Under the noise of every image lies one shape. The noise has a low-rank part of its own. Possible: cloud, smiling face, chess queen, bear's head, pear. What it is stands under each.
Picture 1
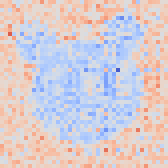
bear's head
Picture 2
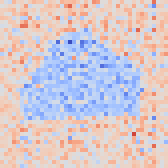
cloud
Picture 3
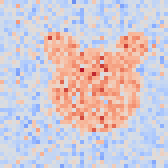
bear's head
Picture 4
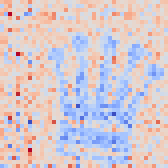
chess queen
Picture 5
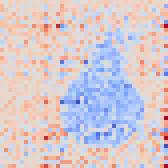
pear
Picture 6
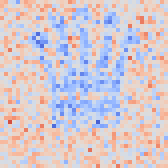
chess queen
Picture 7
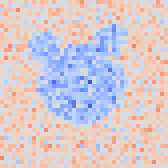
bear's head
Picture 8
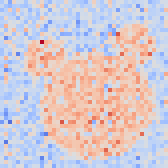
bear's head
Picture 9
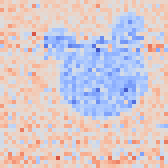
bear's head
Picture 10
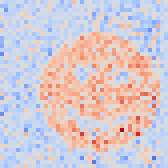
smiling face
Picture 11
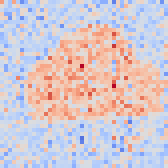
cloud
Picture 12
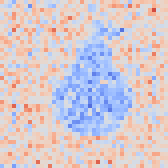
pear
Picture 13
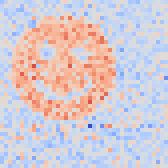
smiling face
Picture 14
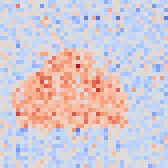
cloud
